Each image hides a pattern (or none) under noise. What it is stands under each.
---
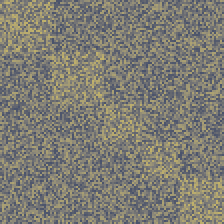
blocks along the diagonal
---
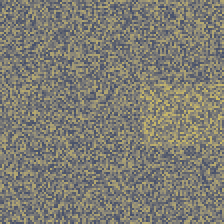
one block
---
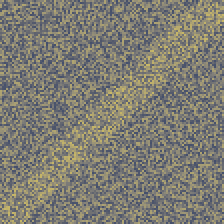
a diagonal band
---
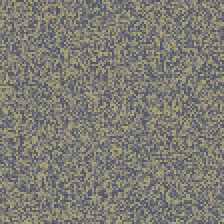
only noise
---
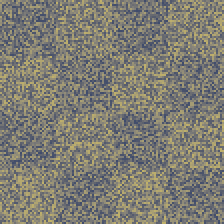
a checkerboard
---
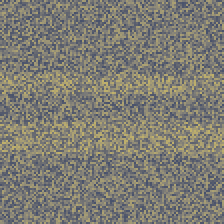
bands of rows
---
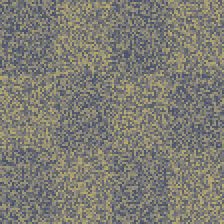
a checkerboard
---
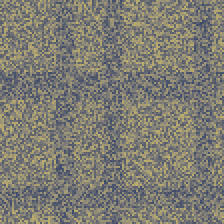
bands of rows crossing bands of columns
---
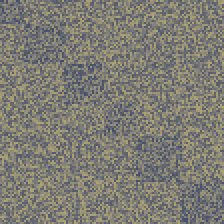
blocks along the diagonal
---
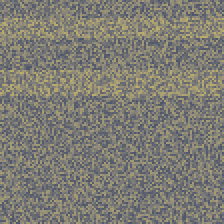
bands of rows
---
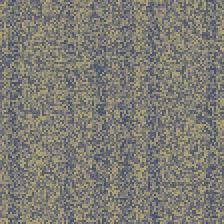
bands of columns
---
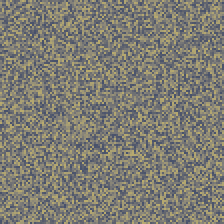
only noise
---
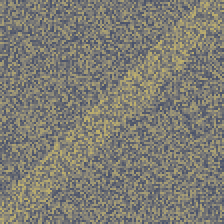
a diagonal band
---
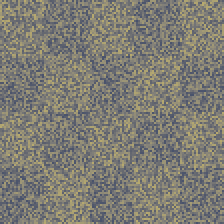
a checkerboard
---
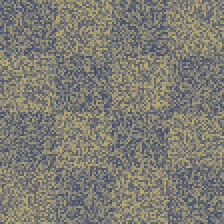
a checkerboard
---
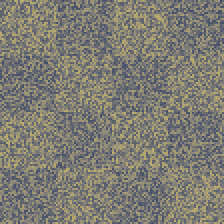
a checkerboard
